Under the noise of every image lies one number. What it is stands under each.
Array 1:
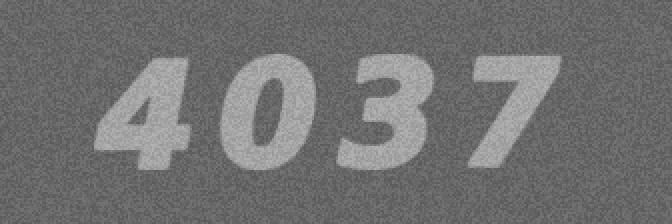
4037
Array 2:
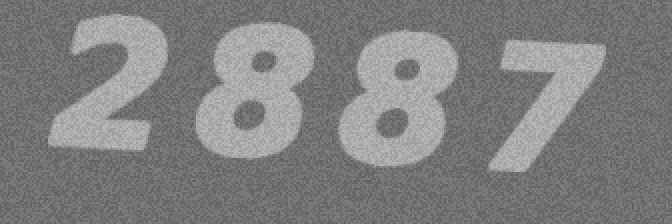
2887
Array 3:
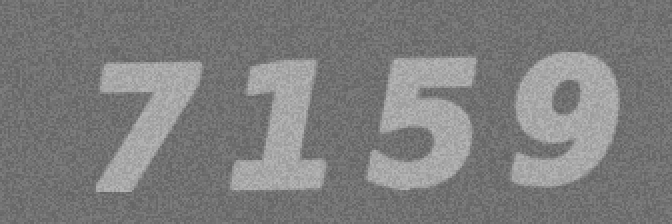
7159
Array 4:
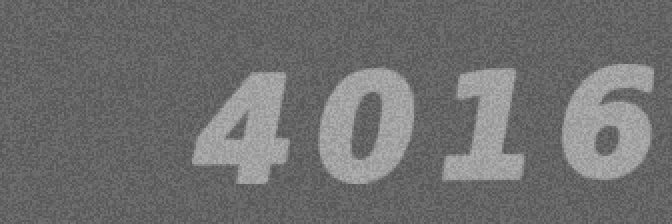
4016
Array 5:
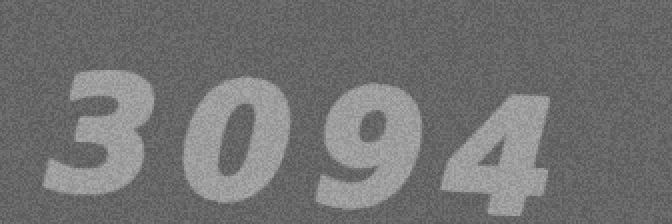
3094
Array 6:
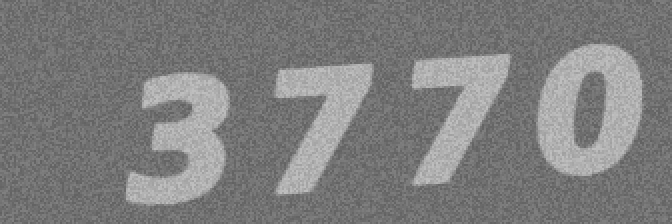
3770
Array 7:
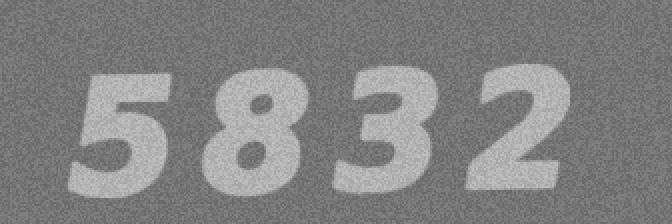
5832
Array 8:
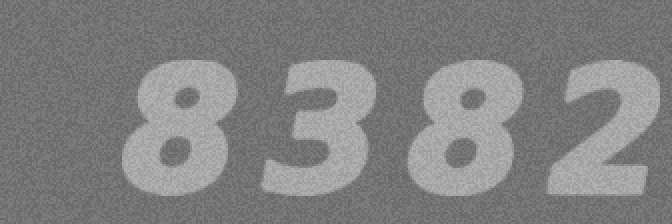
8382
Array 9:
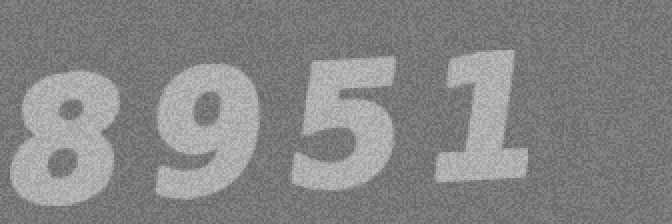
8951
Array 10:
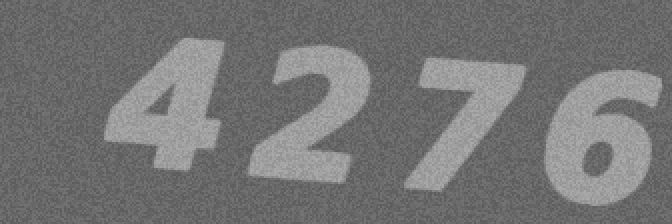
4276
